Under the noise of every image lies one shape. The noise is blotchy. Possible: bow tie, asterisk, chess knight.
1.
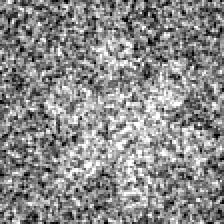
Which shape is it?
asterisk
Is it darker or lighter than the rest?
lighter
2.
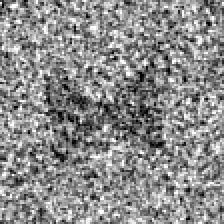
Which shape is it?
bow tie
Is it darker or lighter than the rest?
darker
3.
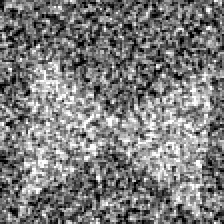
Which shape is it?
bow tie
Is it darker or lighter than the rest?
lighter
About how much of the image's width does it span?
nearly all
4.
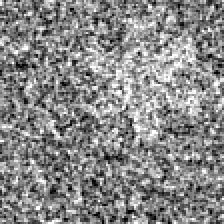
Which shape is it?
asterisk
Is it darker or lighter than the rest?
lighter
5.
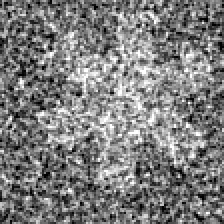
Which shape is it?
asterisk
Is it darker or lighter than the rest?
lighter
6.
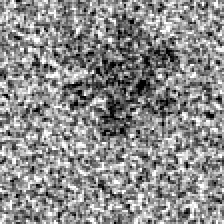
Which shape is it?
asterisk
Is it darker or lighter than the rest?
darker
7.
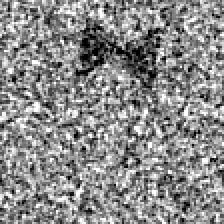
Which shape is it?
bow tie
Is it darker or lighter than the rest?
darker
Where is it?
top middle
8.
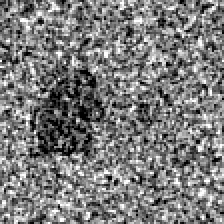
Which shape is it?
chess knight
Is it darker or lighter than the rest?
darker
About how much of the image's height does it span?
half
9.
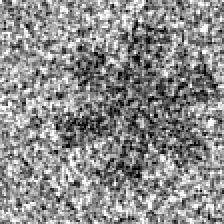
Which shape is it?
asterisk
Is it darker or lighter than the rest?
darker
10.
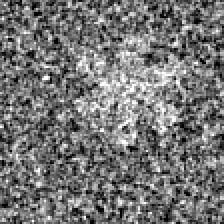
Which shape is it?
asterisk
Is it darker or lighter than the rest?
lighter
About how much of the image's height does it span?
half
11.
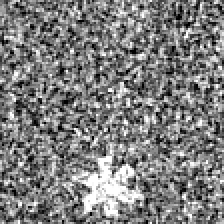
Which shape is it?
asterisk
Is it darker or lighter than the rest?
lighter
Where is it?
bottom middle
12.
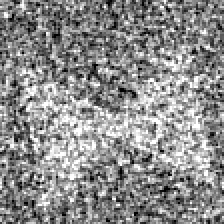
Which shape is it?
bow tie
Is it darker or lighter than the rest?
lighter
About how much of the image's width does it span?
nearly all
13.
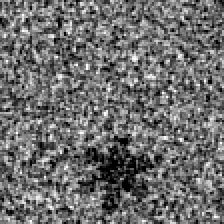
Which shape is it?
asterisk
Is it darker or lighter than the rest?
darker
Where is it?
bottom middle
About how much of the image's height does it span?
a third
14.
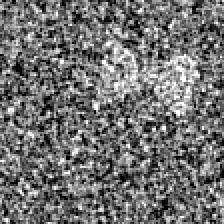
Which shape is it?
bow tie
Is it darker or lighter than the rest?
lighter
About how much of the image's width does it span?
half
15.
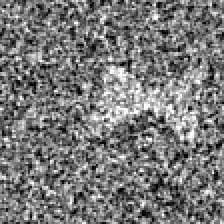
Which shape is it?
bow tie
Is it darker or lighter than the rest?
lighter
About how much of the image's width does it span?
half
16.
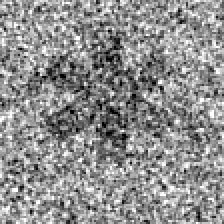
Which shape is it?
asterisk
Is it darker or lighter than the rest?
darker
